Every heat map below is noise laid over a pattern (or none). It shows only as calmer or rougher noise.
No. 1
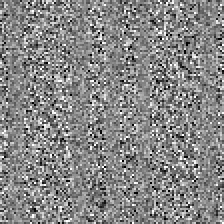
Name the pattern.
bands of columns
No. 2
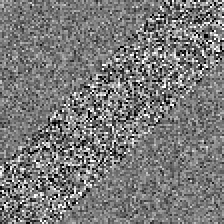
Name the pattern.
a diagonal band
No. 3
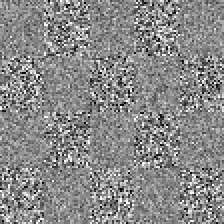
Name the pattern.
a checkerboard
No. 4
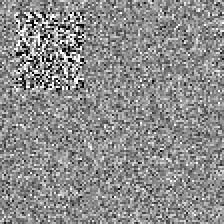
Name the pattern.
one block
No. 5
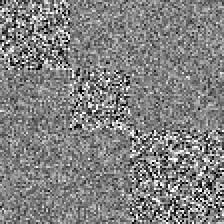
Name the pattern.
blocks along the diagonal
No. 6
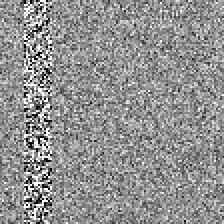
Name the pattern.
one band of columns
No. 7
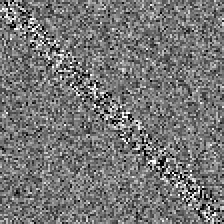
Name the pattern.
a diagonal band
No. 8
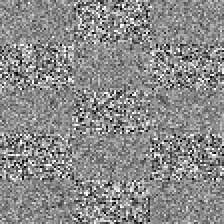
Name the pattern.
a checkerboard
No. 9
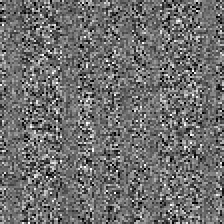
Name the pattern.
bands of columns
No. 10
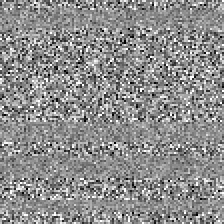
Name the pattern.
bands of rows
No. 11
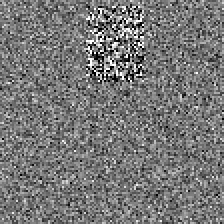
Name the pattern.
one block
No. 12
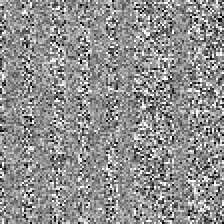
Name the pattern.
bands of columns
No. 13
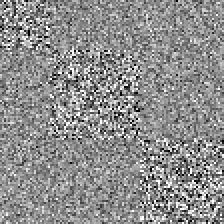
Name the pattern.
blocks along the diagonal
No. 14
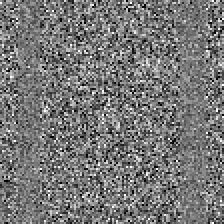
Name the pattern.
bands of columns
